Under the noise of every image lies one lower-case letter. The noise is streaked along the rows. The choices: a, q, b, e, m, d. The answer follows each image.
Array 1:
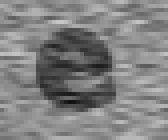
e
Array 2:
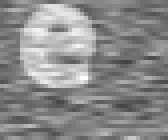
e
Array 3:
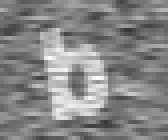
b
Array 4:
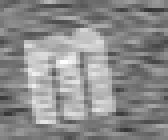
m
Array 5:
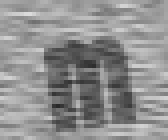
m
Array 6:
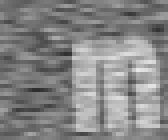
m
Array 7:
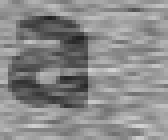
a
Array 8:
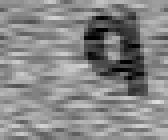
q
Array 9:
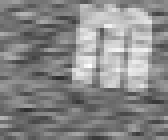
m
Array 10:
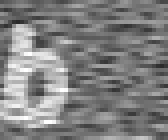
b
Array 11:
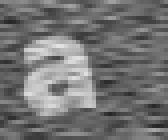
a
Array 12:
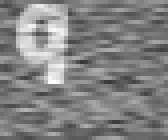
q
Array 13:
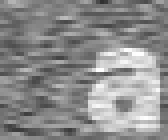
a
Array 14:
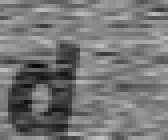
d
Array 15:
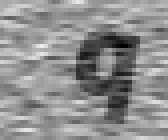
q
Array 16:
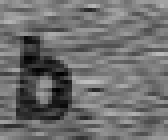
b
